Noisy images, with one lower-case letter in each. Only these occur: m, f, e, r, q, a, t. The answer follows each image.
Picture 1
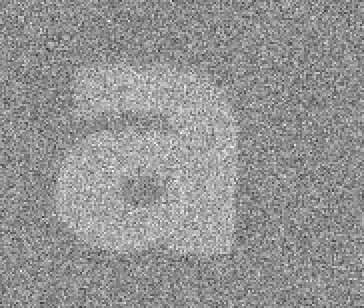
a
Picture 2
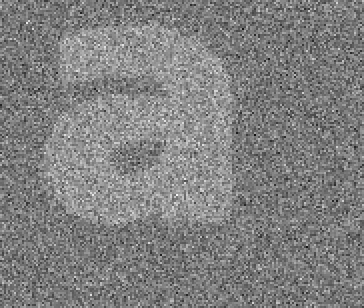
a
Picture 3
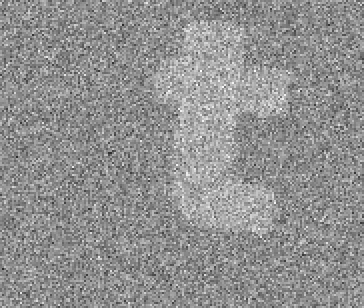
t
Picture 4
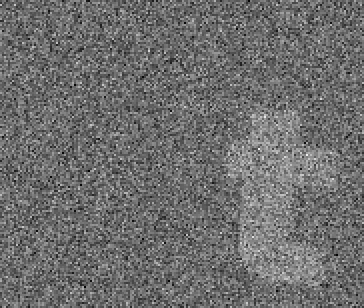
t
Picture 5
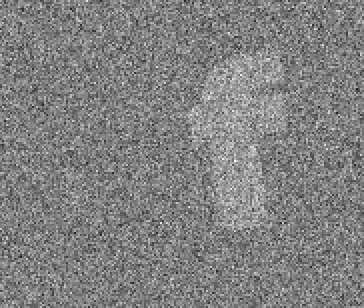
f
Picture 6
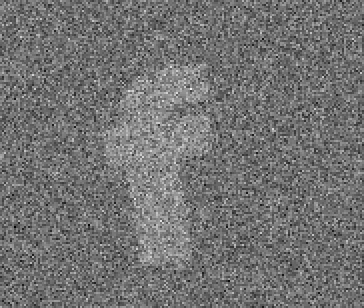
f
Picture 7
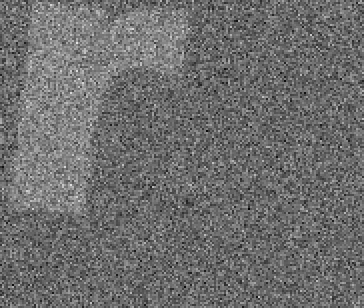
r
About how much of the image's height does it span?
two thirds
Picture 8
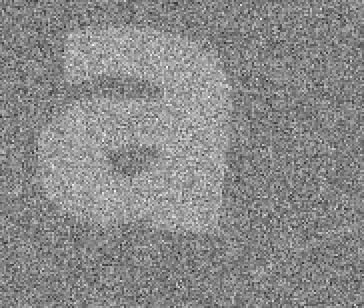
a
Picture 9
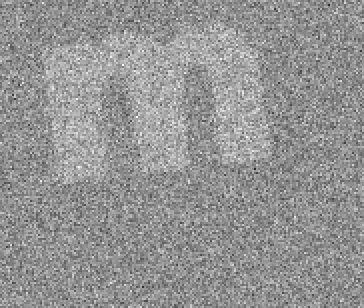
m
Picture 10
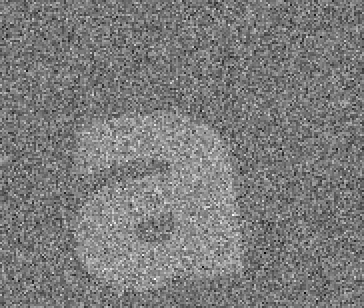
a
